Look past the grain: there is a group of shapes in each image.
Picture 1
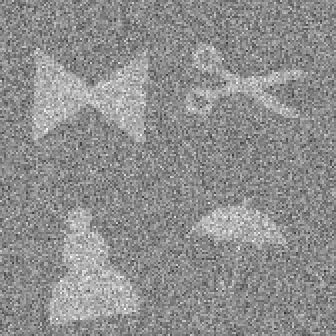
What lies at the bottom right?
umbrella
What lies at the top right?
pair of scissors
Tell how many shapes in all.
4
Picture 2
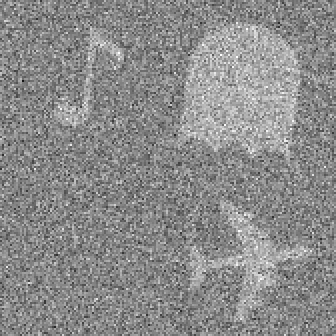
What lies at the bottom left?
nothing
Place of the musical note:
top left
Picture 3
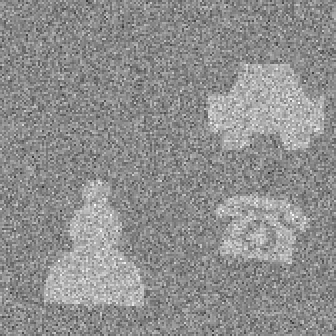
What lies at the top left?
nothing
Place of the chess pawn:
bottom left
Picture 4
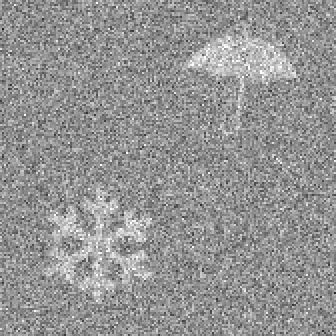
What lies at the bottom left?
snowflake
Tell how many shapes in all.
2
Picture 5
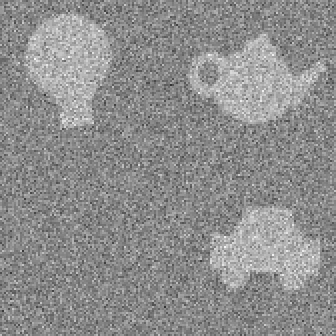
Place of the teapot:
top right
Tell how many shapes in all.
3
